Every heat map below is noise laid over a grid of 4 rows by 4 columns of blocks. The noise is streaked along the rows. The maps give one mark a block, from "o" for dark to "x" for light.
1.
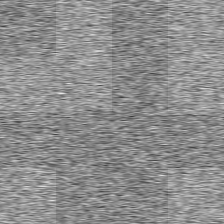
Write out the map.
o x o x
x x o x
o o o o
x o o x
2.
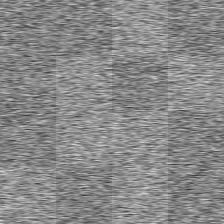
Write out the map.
o o x o
o x o x
o x x o
x o x o
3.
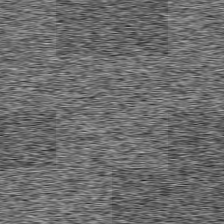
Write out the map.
x o o x
x x x x
o x x o
x x o o
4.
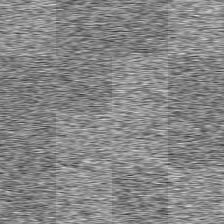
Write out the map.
x o o x
o o x o
o x x o
o x o x
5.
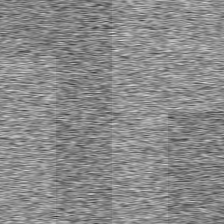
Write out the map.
o o x x
x o x x
x o x o
x o x o
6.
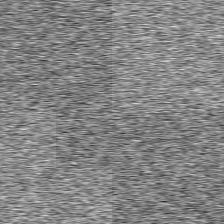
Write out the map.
o o x x
o o x x
x o o o
x x o o
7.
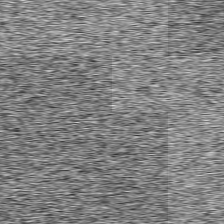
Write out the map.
x x x o
o o x x
o o o x
o o o x
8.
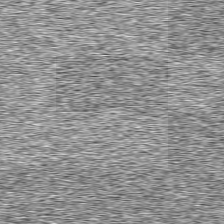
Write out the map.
x x x o
x o o x
x x x o
o o o o
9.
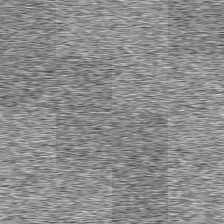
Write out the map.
o x x o
o o x x
x o o x
x x o x
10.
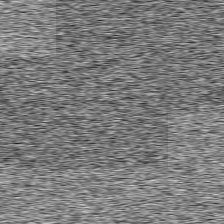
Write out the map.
x o o o
o o o o
o o o x
x x x x
